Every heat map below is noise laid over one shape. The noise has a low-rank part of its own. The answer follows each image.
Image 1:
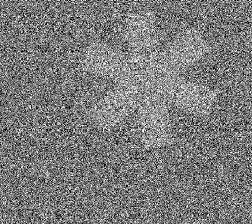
light asterisk
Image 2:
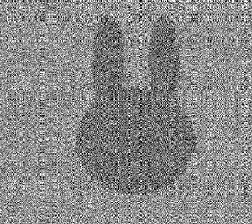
dark rabbit's head
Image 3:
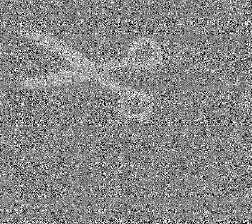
light pair of scissors
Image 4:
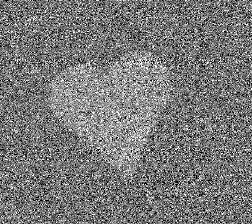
light heart
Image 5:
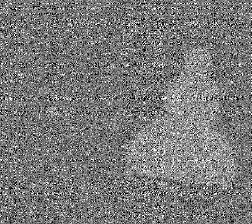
light chess pawn
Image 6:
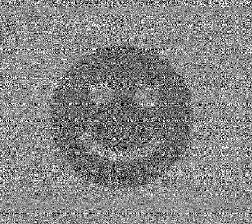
dark smiling face
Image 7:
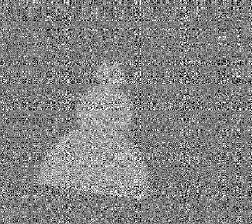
light chess pawn
